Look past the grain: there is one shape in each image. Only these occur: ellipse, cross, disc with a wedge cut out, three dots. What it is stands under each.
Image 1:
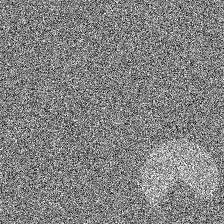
light disc with a wedge cut out, bottom right
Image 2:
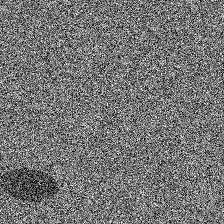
dark ellipse, bottom left
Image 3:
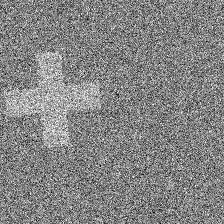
light cross, middle left
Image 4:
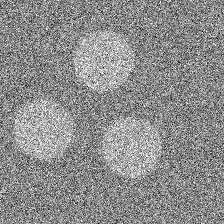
light three dots
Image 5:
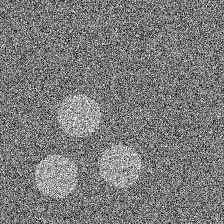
light three dots
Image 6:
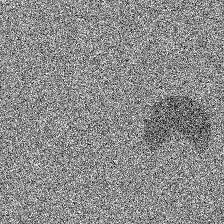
dark disc with a wedge cut out, middle right
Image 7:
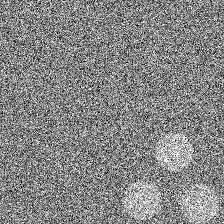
light three dots, bottom right
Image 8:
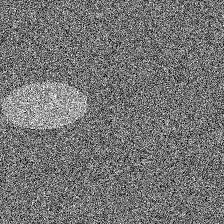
light ellipse, middle left
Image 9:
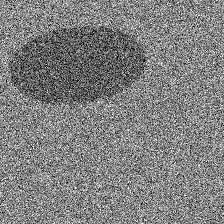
dark ellipse
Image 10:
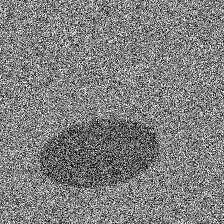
dark ellipse
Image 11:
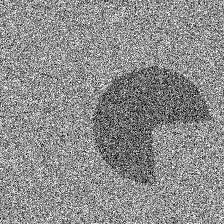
dark disc with a wedge cut out
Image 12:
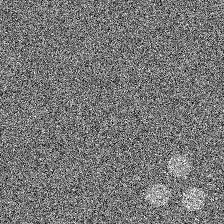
light three dots, bottom right
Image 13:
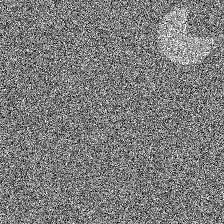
light disc with a wedge cut out, top right
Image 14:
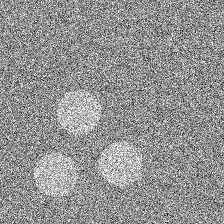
light three dots
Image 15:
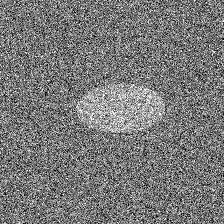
light ellipse, centre
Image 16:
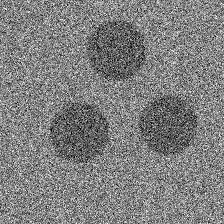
dark three dots
